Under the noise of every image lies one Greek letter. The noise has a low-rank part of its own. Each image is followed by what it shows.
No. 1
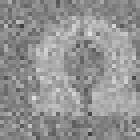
light omega
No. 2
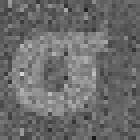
light sigma
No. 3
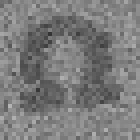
dark omega
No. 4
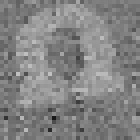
light omega
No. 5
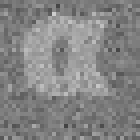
light alpha
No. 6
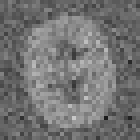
light theta
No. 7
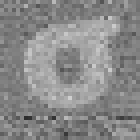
light sigma
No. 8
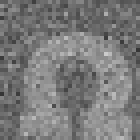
light omega
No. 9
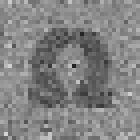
dark omega
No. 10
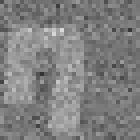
light eta
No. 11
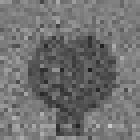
dark phi
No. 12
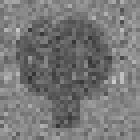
dark phi
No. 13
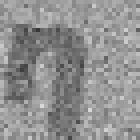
dark eta
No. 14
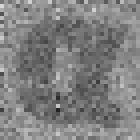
dark alpha
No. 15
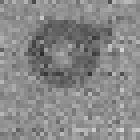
dark sigma
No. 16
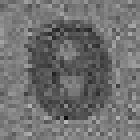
dark theta
